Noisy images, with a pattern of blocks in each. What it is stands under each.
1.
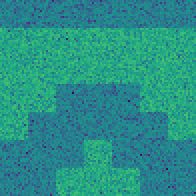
left and right mirror each other
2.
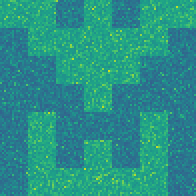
left and right mirror each other
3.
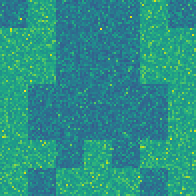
left and right mirror each other
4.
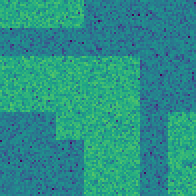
mirrored about the diagonal from the bottom left
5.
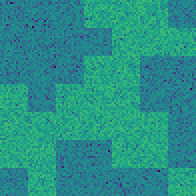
mirrored about the diagonal from the top left
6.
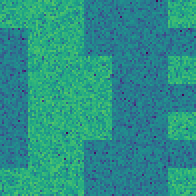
top and bottom mirror each other
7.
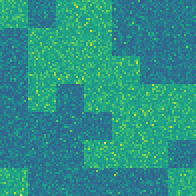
mirrored about the diagonal from the bottom left
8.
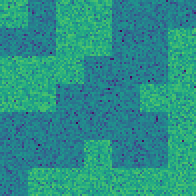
mirrored about the diagonal from the top left
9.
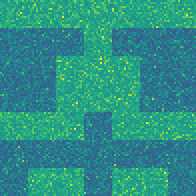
left and right mirror each other
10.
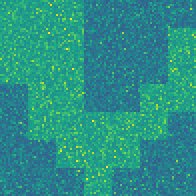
no symmetry
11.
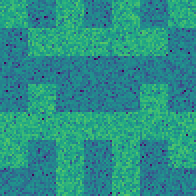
left and right mirror each other
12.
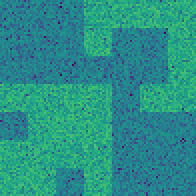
mirrored about the diagonal from the bottom left
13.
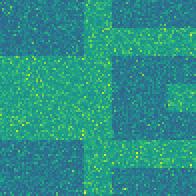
top and bottom mirror each other
